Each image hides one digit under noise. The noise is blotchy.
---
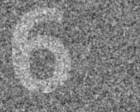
6
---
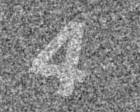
4
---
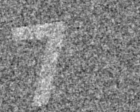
7
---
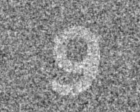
9
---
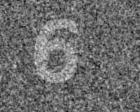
6
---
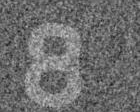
8
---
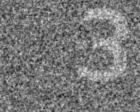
3
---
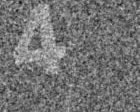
4
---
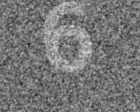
6
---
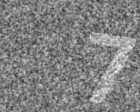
7
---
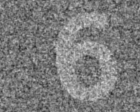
6
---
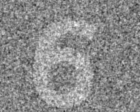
6
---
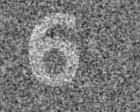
6
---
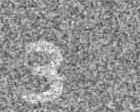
3
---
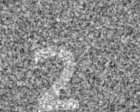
2
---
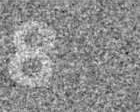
8
